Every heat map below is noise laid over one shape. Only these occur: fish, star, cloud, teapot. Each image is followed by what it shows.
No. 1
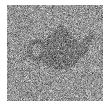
teapot
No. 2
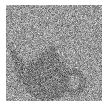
teapot
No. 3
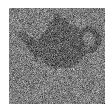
teapot
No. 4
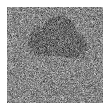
cloud
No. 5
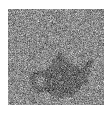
teapot
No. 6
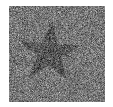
star
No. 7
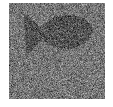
fish
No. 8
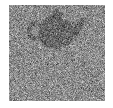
teapot
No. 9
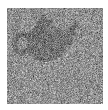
teapot
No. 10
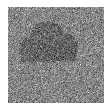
cloud
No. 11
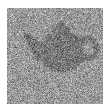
teapot
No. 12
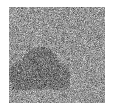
cloud
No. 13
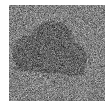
cloud
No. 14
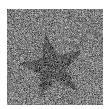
star
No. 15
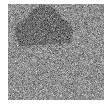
cloud
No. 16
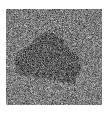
cloud
